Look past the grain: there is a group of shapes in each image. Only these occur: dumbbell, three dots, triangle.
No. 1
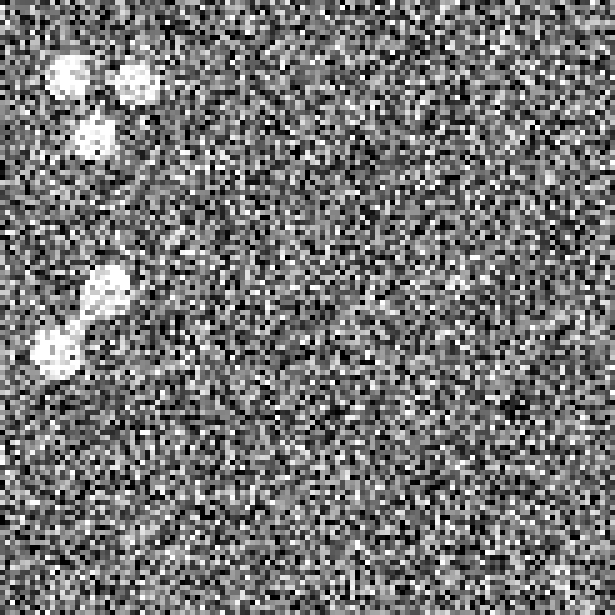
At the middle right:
nothing
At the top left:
three dots
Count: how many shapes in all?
2
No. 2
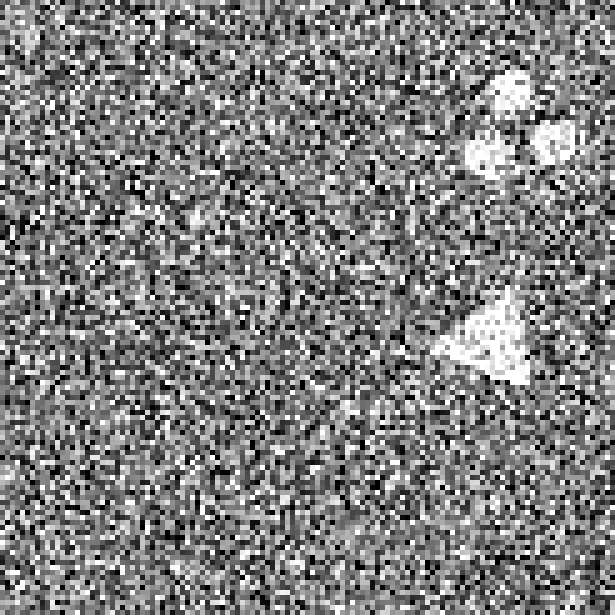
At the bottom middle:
nothing
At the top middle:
nothing
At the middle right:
triangle
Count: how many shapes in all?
2
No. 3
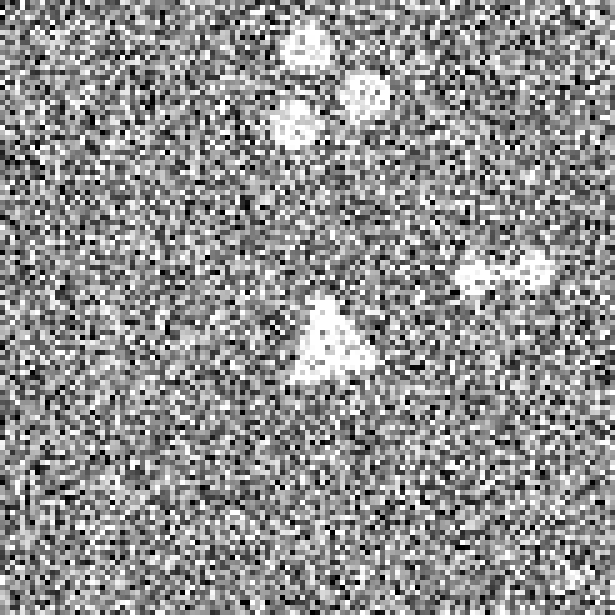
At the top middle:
three dots
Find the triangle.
centre
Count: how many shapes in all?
3
